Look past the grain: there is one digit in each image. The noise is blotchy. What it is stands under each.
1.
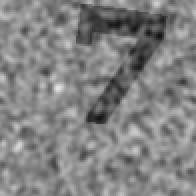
dark 7
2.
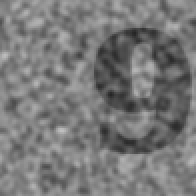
dark 9
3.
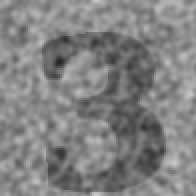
dark 3
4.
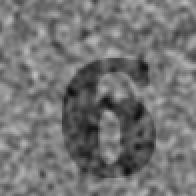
dark 6
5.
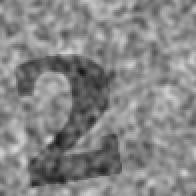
dark 2
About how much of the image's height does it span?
two thirds
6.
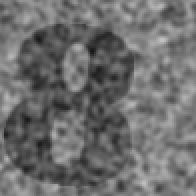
dark 8
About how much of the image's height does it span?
nearly all
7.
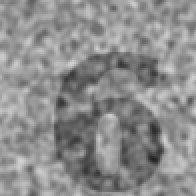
dark 6
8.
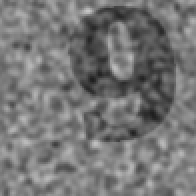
dark 9
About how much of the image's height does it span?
two thirds
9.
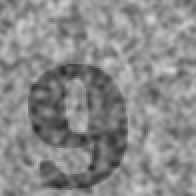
dark 9
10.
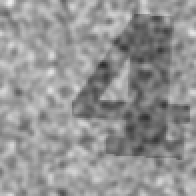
dark 4
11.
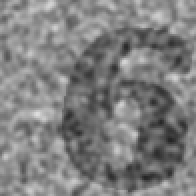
dark 6
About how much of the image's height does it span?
nearly all
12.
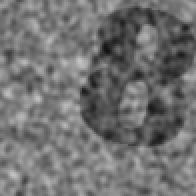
dark 8
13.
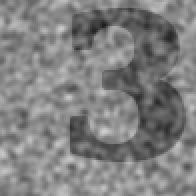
dark 3
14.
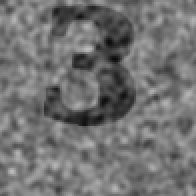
dark 3
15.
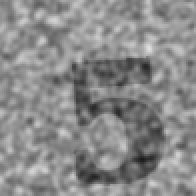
dark 5
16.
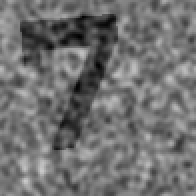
dark 7
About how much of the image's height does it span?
two thirds
